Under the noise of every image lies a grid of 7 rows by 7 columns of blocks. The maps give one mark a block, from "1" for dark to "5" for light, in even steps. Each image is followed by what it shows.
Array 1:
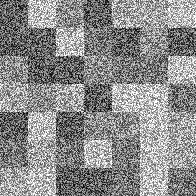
1531445
1152131
3113225
4341552
1513354
2425254
4511252
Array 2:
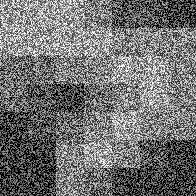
5554221
5555444
3344554
3213454
1234544
1145421
1143111
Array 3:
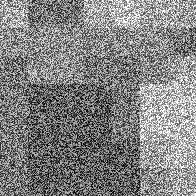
4224544
3333332
2332234
2111255
2111255
2111145
2111134
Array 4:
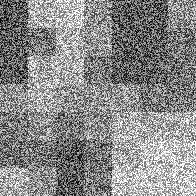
1453113
1243112
1442112
3433322
2323444
2212455
4312555
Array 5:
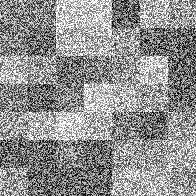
2255143
2144311
4312351
2125431
3454213
1121334
3111443
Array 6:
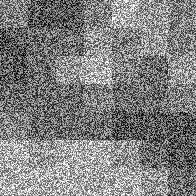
3113543
1224343
1245324
2223223
3222111
5455421
5555542
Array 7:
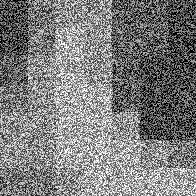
1344221
1354221
2454211
3455211
4455411
4455543
3345555
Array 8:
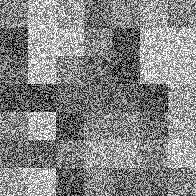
3542343
1553155
2532155
1122214
3513324
2234435
4513223
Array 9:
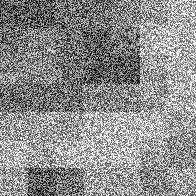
1122345
2321255
3321145
2223345
4445554
5455543
4124434
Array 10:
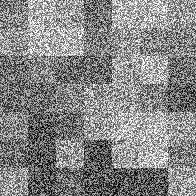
3542554
4553433
2322452
2234431
3124554
2141453
4121114
